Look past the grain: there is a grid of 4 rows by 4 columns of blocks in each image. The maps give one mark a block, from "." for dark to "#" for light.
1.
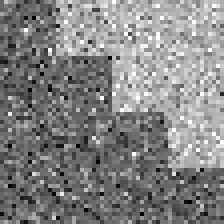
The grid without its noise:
. # # #
. . # #
. . . #
. . . .
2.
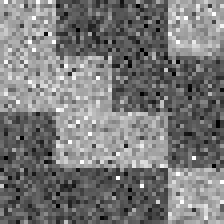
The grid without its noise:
# . . #
# # . .
. # # .
. . . #
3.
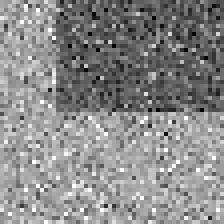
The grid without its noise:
# . . .
# . . .
# # # #
# # # #
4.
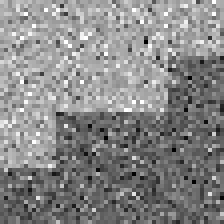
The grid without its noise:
# # # #
# # # .
# . . .
. . . .
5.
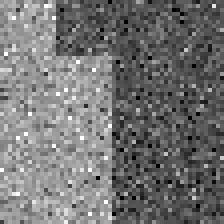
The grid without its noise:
# . . .
# # . .
# # . .
# # . .
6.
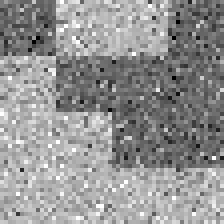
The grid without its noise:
. # # .
# . . .
# # . .
# # # #
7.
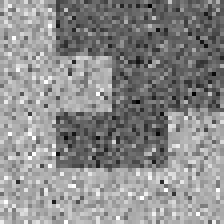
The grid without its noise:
# . . .
# # . .
# . . #
# # # #
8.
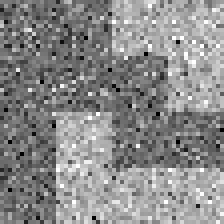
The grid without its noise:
. . # #
. . . #
. # . .
. # # #
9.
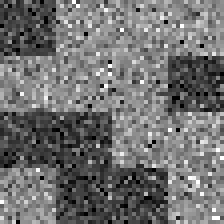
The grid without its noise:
. # # #
# # # .
. . # #
# . . #
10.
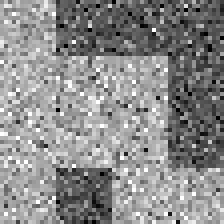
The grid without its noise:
# . . .
# # # .
# # # .
# . # #
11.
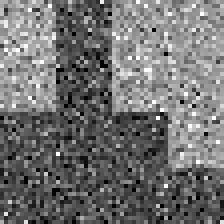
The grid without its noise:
# . # #
# . # #
. . . #
. . . .
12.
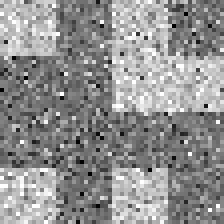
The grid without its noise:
# . # .
. . # #
. . . .
# . # .
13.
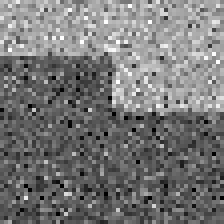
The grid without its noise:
# # # #
. . # #
. . . .
. . . .
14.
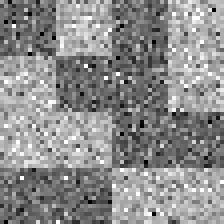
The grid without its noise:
. # . #
# . . #
# # . .
. . # #
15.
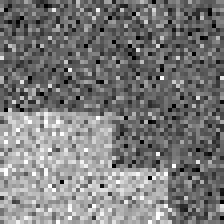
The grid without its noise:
. . . .
. . . .
# # . .
# # # .
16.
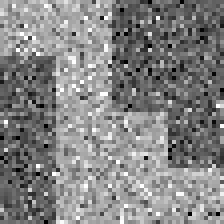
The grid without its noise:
# # . .
. # . .
. # # .
. # # #
